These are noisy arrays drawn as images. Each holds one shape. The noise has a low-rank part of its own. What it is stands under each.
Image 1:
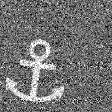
anchor
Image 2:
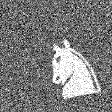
chess knight
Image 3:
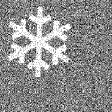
snowflake
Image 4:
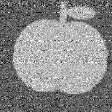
apple
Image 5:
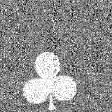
club
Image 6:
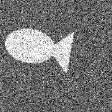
fish
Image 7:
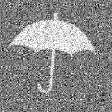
umbrella
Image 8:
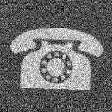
telephone
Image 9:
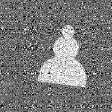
chess pawn
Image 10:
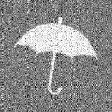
umbrella
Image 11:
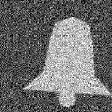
bell
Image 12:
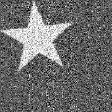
star
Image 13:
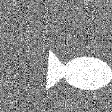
fish
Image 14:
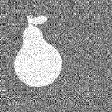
pear
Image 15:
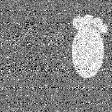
footprint
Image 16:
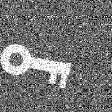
key
